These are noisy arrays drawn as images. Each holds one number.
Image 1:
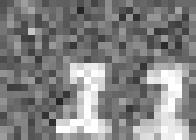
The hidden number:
11
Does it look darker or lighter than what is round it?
lighter
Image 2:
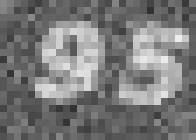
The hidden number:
95
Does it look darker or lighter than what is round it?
lighter
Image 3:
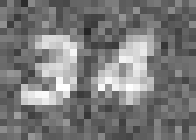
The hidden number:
34
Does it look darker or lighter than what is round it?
lighter
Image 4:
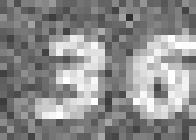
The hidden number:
36
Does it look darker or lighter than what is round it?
lighter
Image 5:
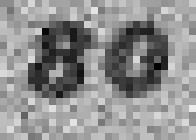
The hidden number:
80
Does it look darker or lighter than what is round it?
darker
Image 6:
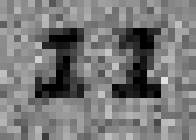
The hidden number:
11
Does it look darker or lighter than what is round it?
darker
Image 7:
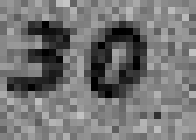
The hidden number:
30
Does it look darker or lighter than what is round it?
darker
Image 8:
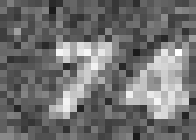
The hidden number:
74
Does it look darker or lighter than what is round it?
lighter
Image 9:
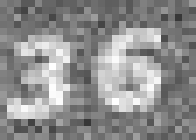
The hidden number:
36
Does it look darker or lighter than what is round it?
lighter
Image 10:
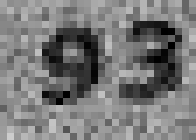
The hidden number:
93
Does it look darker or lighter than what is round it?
darker
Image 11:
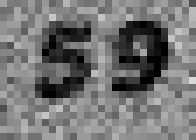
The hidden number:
59
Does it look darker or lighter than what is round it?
darker
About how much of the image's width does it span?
two thirds
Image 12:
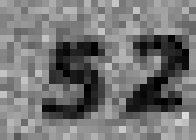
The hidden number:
52
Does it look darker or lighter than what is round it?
darker
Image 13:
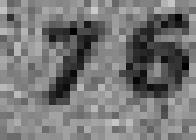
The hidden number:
76
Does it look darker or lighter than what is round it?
darker
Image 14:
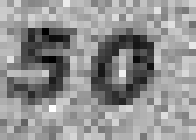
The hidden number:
50
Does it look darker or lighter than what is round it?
darker
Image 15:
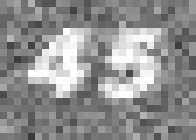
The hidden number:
45
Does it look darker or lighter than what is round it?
lighter
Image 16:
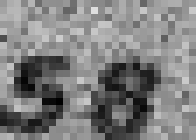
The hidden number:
58
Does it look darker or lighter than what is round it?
darker
